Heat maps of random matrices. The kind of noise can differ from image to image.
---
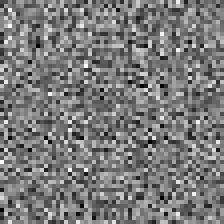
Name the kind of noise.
low rank plus noise
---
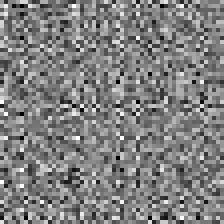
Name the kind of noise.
low rank plus noise
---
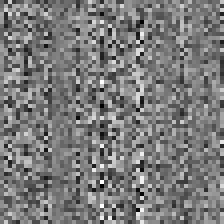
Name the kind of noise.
columns of uneven size
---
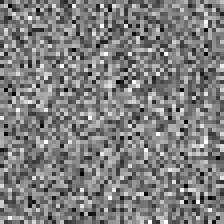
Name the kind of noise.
independent entries
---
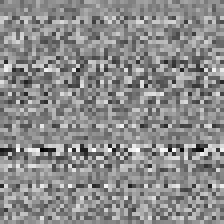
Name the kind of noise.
rows of uneven size
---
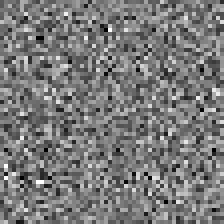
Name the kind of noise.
low rank plus noise
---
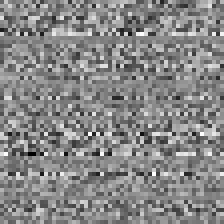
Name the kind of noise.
rows of uneven size
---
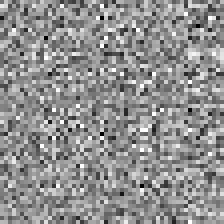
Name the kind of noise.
low rank plus noise
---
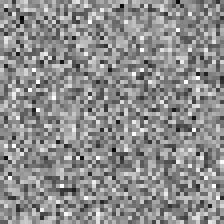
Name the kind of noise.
independent entries
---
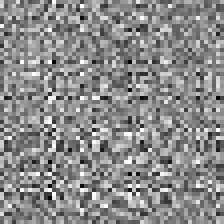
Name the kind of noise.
low rank plus noise
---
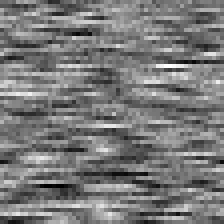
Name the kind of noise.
streaked along the rows
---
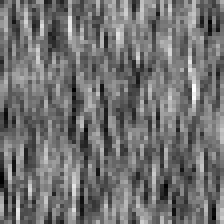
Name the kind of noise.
streaked along the columns
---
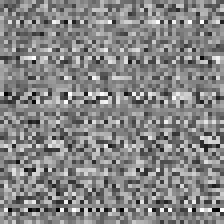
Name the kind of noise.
rows of uneven size
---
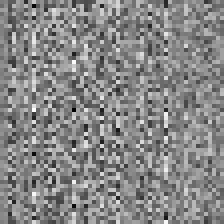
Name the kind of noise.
columns of uneven size
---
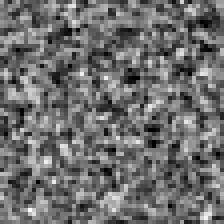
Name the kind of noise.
blotchy
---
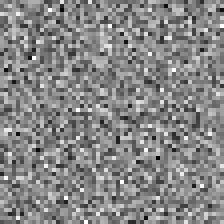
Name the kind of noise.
independent entries
